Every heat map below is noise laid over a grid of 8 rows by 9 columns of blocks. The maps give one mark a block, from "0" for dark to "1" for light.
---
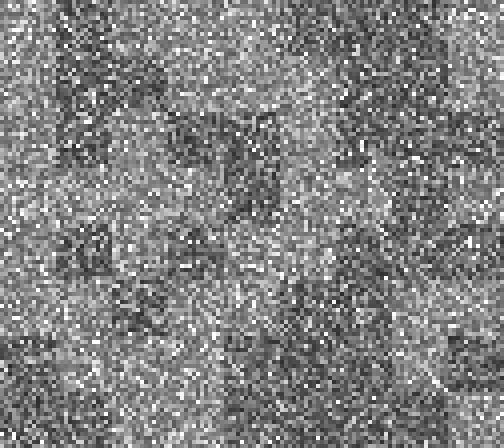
1 0 1 1 1 0 0 0 1
1 0 0 1 1 1 0 0 1
1 0 1 0 0 1 0 0 0
1 1 1 1 0 1 1 0 1
1 0 1 0 1 1 0 0 0
1 1 0 1 1 0 0 1 1
0 1 1 1 0 0 0 1 0
0 0 1 1 0 0 0 0 1
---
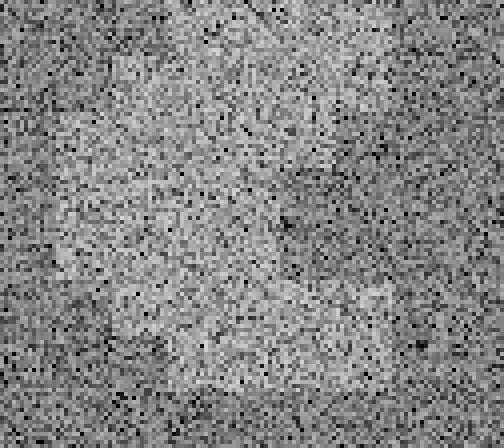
0 0 0 1 1 1 1 0 0
0 0 1 1 1 1 1 0 0
0 1 1 1 1 1 0 0 0
0 1 1 1 1 0 0 0 0
0 1 1 1 1 0 0 0 0
0 0 1 1 1 1 1 0 0
0 0 0 1 1 1 1 0 0
0 0 0 0 0 0 0 0 0
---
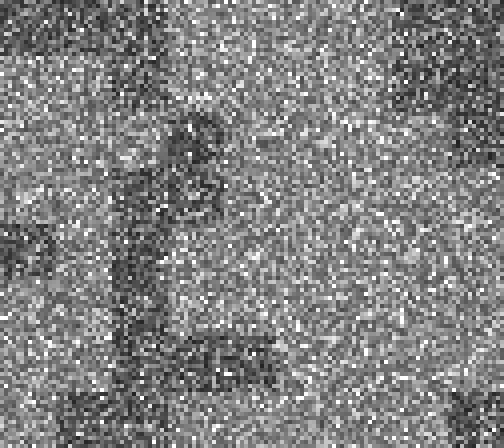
0 0 0 1 1 1 1 0 0
1 1 0 1 1 1 1 0 0
1 1 1 0 1 1 1 1 0
1 1 0 0 1 1 1 1 1
0 1 0 1 1 1 1 1 1
1 1 0 1 1 1 1 1 1
1 1 0 0 0 1 1 1 1
1 0 0 1 1 1 1 1 0
